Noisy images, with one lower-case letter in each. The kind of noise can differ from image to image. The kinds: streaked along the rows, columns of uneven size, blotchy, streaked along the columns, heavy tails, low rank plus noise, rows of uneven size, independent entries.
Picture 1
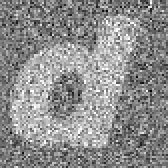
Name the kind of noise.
low rank plus noise
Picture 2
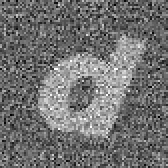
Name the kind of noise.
low rank plus noise
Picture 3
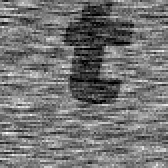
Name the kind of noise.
streaked along the rows
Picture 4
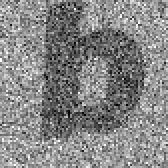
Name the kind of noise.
independent entries
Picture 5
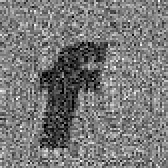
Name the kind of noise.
low rank plus noise
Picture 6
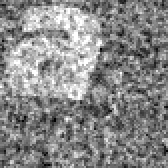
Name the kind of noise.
blotchy
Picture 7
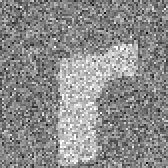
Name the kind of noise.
independent entries
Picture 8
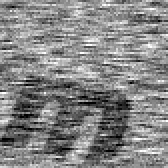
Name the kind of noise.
streaked along the rows
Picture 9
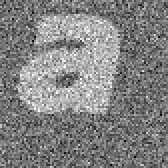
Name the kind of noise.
independent entries
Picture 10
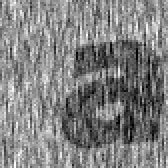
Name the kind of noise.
streaked along the columns
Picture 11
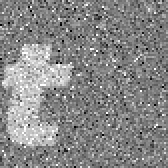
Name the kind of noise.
heavy tails
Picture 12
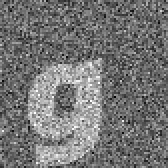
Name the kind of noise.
independent entries
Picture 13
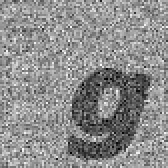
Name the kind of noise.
low rank plus noise
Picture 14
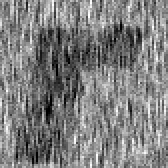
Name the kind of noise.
streaked along the columns
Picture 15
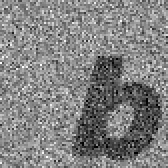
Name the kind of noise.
independent entries
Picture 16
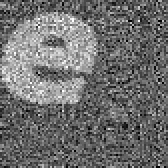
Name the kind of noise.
low rank plus noise
